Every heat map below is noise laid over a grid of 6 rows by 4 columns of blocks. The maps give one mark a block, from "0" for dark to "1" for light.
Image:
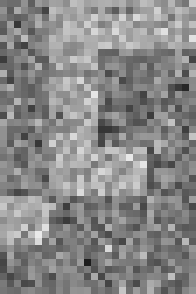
0 1 1 1
0 1 0 0
0 1 0 0
0 1 1 0
1 0 0 0
0 0 0 0
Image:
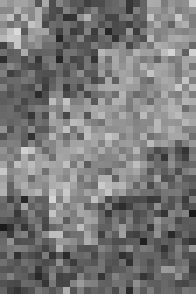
1 0 0 1
0 0 1 1
0 1 1 1
1 1 1 0
0 1 0 0
0 0 0 0
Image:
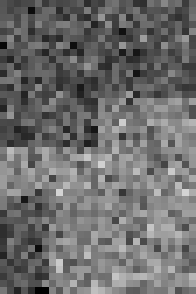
0 0 0 0
0 0 0 0
0 0 1 1
1 1 1 1
0 1 1 1
0 1 1 1
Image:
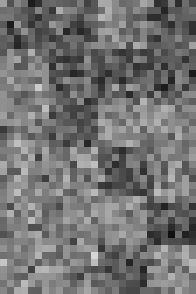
0 0 1 0
1 0 0 0
1 0 1 1
1 1 0 1
1 1 1 0
1 1 0 1
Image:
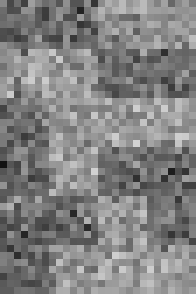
0 0 1 1
1 1 0 0
0 1 1 1
0 1 0 0
0 0 1 0
0 1 1 1
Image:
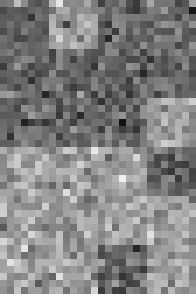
0 1 0 0
0 0 0 0
0 0 0 1
1 1 1 0
1 1 1 1
1 1 0 1
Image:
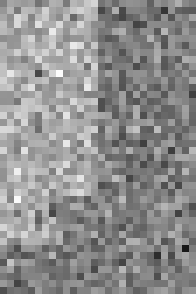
1 1 0 0
1 1 0 0
1 1 0 0
1 1 0 0
1 0 0 0
0 0 0 0
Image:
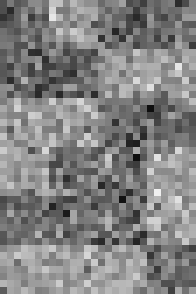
0 1 0 0
0 0 1 1
1 1 0 0
1 0 0 1
0 0 0 1
1 1 1 0
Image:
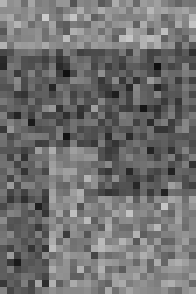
1 1 1 1
0 0 0 0
0 0 0 0
0 1 0 0
0 1 1 1
0 1 1 1
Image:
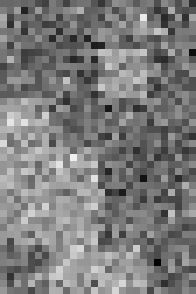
0 0 0 0
0 0 1 0
1 0 0 0
1 1 0 0
1 1 0 0
0 1 1 0
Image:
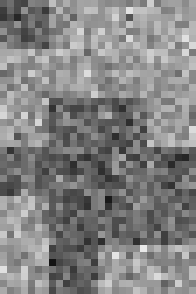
0 1 1 1
1 1 1 1
1 0 0 1
0 0 0 0
1 0 0 0
1 0 1 1
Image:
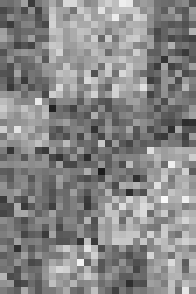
0 1 1 0
0 1 1 0
1 0 0 0
0 0 0 1
0 0 1 1
0 1 0 1
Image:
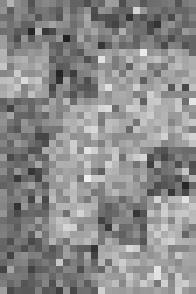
0 0 0 0
1 0 1 1
0 1 1 1
0 1 1 0
0 1 0 1
0 0 1 1
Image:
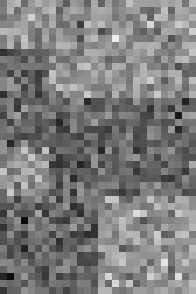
1 1 1 1
0 1 1 1
0 0 0 0
1 0 0 0
0 0 1 1
0 0 1 1
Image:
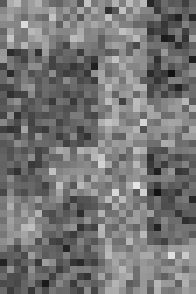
1 1 1 0
0 0 1 0
0 0 1 1
0 1 1 0
1 0 1 0
0 0 1 1
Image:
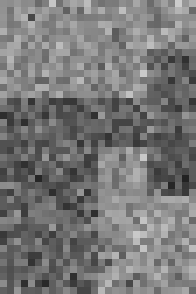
1 1 1 1
1 1 1 0
0 0 0 0
0 0 1 0
0 0 1 1
0 0 1 1
